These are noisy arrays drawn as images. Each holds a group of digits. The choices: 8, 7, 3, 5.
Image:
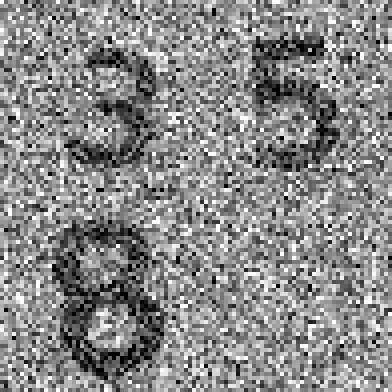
top left: 3; top right: 5; bottom left: 8
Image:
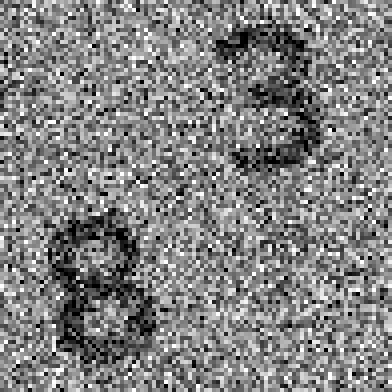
top right: 3; bottom left: 8
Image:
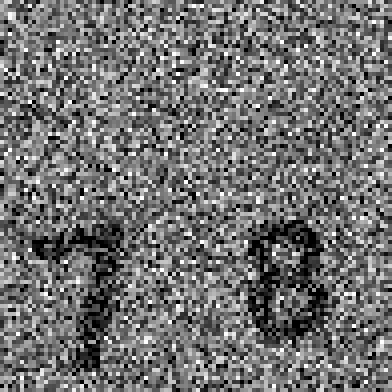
bottom left: 7; bottom right: 8
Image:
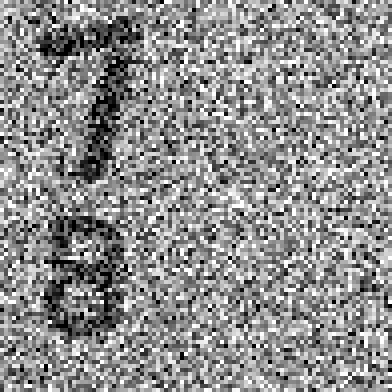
top left: 7; bottom left: 8
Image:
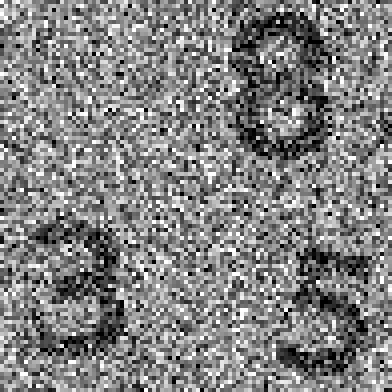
top right: 8; bottom left: 3; bottom right: 5
